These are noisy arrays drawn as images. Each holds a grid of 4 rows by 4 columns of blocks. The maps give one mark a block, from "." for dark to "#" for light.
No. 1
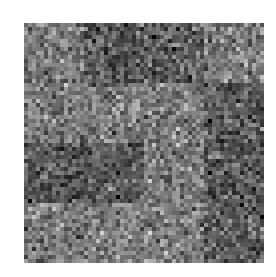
# . . #
# # # .
. . # .
# # # .
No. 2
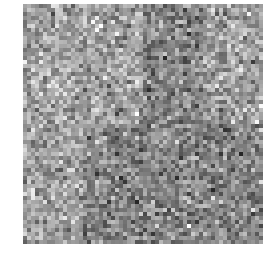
# # . #
# # . #
# . . .
# . . .
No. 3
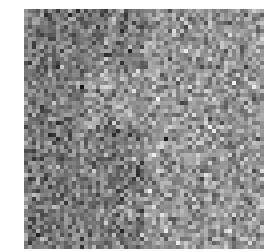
. . # #
. # # #
. . # #
. . # #
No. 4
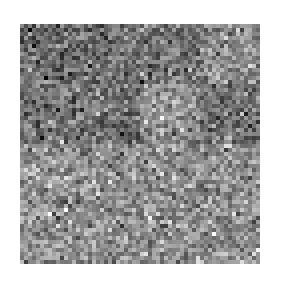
. . . #
. . # .
# # # #
# # # #
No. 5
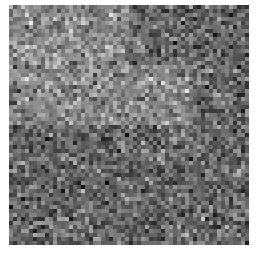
# # . .
# # # .
. . . .
. . . .
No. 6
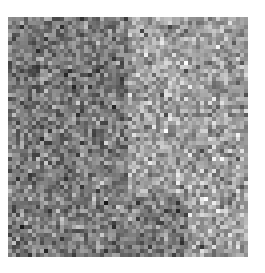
. . # #
. . # #
. . # #
. . . #
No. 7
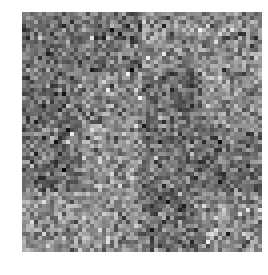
. . # #
. # . #
. # . .
# # . #
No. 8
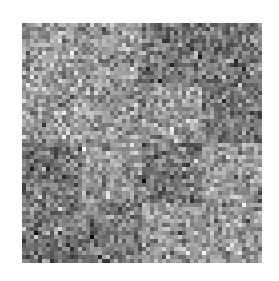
# # . .
# # # .
. # . #
. . # #
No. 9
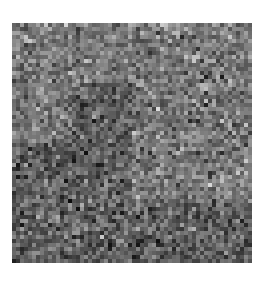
# # # #
# . # #
. . # #
. . . .
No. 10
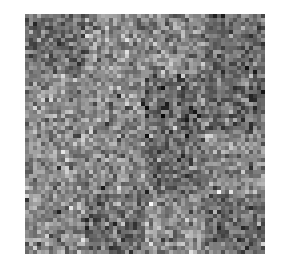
. # # .
# # . .
# # . #
# . # .
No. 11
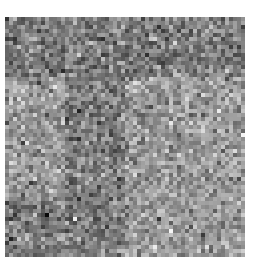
. . . .
# . # #
# . # #
. . # #
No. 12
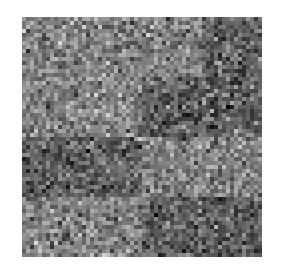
# # # .
# # . .
. . # #
# # . .
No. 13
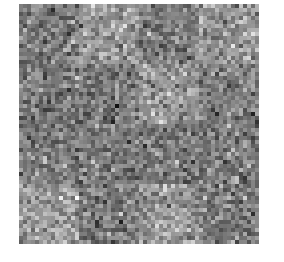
. # . #
. . # .
. . . .
# . # .
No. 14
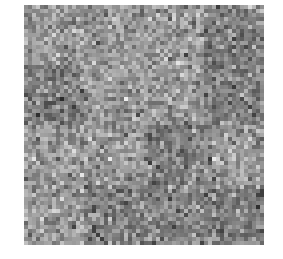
# # # .
. # # .
# # . #
# . . .
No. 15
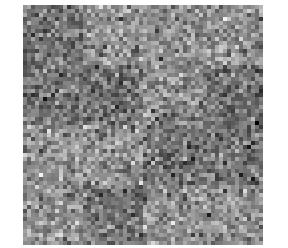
. # # #
. . # .
# # . .
# . # #
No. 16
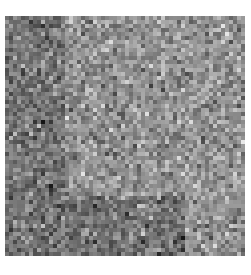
. # # #
. # # #
. # # #
. . . #
